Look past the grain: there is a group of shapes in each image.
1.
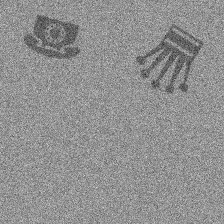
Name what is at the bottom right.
nothing
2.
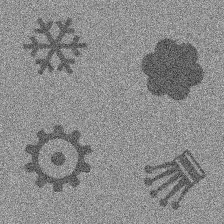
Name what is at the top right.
flower
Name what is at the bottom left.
gear
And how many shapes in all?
4
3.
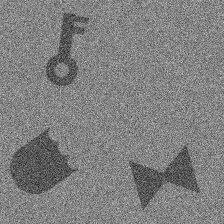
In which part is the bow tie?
bottom right
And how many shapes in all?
3
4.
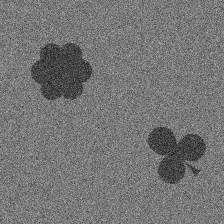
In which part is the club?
bottom right
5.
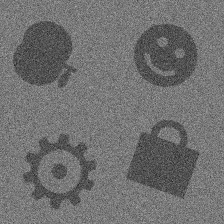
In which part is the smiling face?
top right
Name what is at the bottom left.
gear
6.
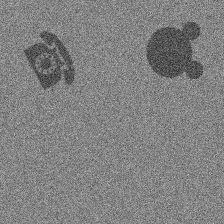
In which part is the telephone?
top left
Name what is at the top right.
bear's head
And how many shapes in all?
2
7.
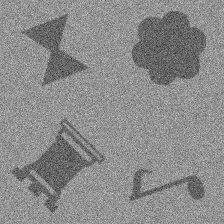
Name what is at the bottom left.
chess rook
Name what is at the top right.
flower
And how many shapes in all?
4
